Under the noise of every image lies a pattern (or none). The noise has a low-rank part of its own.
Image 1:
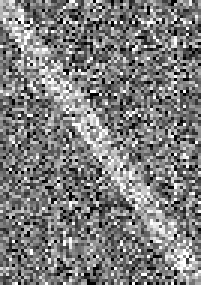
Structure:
a diagonal band
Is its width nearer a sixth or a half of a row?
a sixth
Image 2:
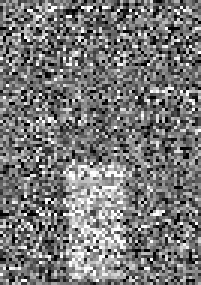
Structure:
one block
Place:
bottom middle
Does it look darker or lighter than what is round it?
lighter
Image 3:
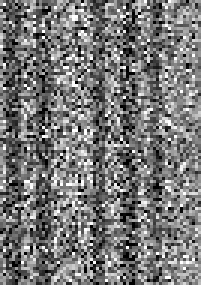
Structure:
bands of columns
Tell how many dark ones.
5
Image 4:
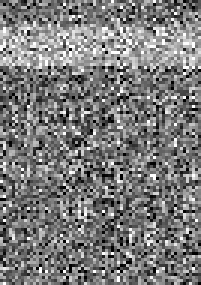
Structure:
one band of rows
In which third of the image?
top
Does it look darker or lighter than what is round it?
lighter
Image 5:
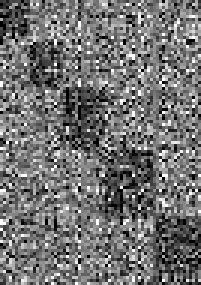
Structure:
blocks along the diagonal
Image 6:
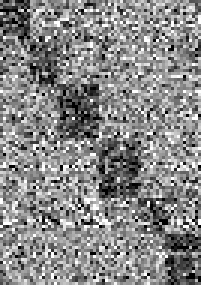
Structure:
blocks along the diagonal
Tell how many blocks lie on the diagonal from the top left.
6
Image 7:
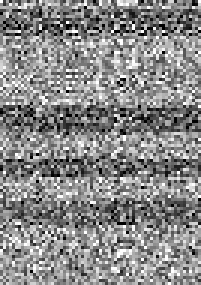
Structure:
bands of rows
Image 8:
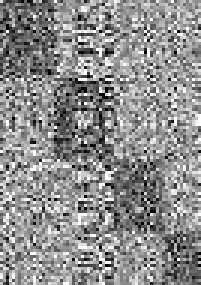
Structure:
blocks along the diagonal
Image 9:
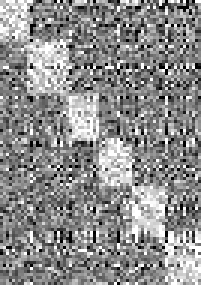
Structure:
blocks along the diagonal
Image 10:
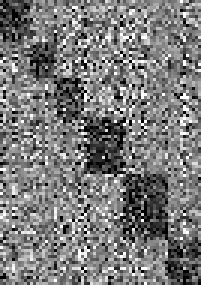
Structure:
blocks along the diagonal
